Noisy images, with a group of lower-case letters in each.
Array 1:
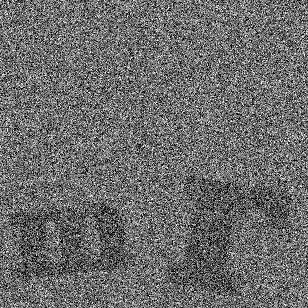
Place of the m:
bottom left
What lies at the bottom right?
r
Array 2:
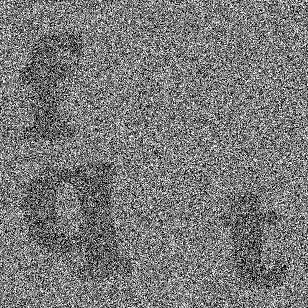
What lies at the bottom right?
t
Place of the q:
bottom left
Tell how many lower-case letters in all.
3
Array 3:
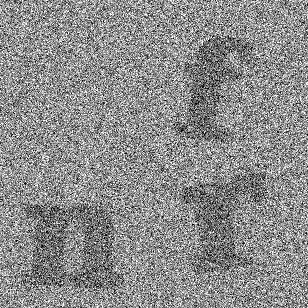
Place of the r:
bottom right
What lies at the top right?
f
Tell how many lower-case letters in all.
3
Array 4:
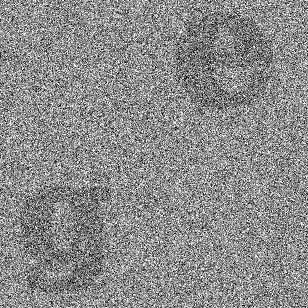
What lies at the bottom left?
g
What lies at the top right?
e
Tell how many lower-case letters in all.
2
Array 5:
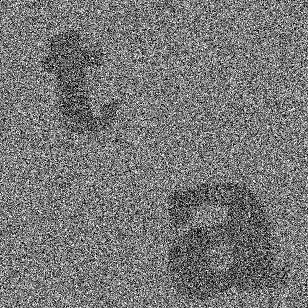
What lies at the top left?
t
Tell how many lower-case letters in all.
2
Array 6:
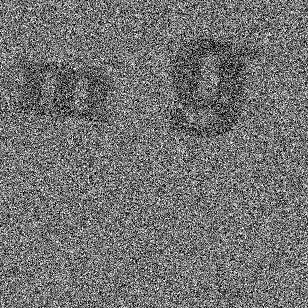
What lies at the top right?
g
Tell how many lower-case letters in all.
2
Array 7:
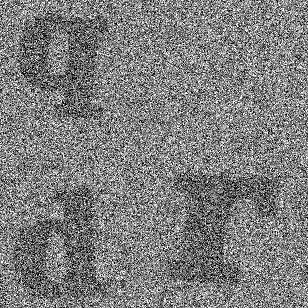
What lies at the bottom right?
r
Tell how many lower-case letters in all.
3
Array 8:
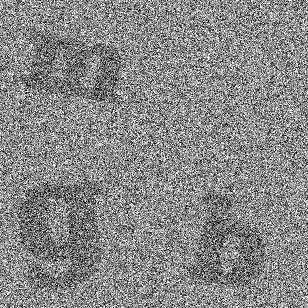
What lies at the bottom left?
g
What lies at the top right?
nothing
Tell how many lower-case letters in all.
3
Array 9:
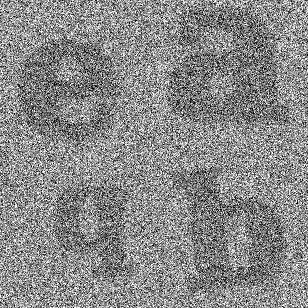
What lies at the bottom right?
b
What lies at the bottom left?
q
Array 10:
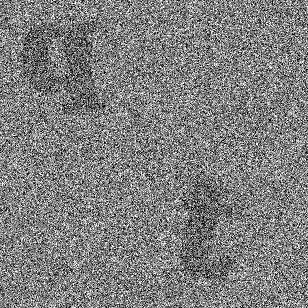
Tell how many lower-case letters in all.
2
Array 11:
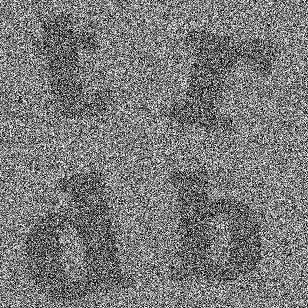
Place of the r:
top right
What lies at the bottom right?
b
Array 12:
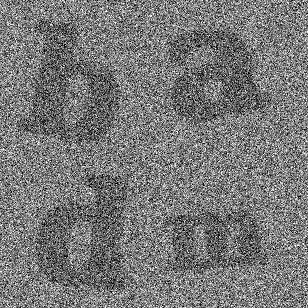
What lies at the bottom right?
m
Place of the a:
top right
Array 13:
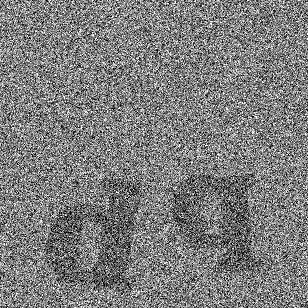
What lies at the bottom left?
d
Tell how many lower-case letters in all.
2
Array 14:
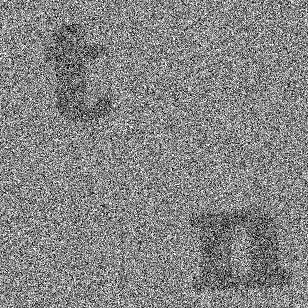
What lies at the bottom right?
n
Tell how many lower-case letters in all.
2
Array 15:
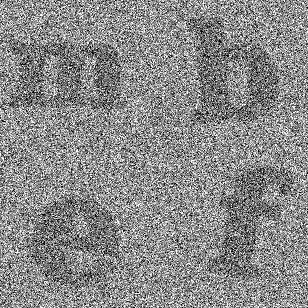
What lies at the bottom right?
f
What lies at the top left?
m
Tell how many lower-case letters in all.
4
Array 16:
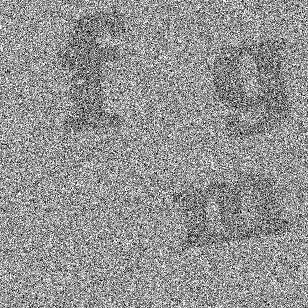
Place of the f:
top left
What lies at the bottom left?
nothing
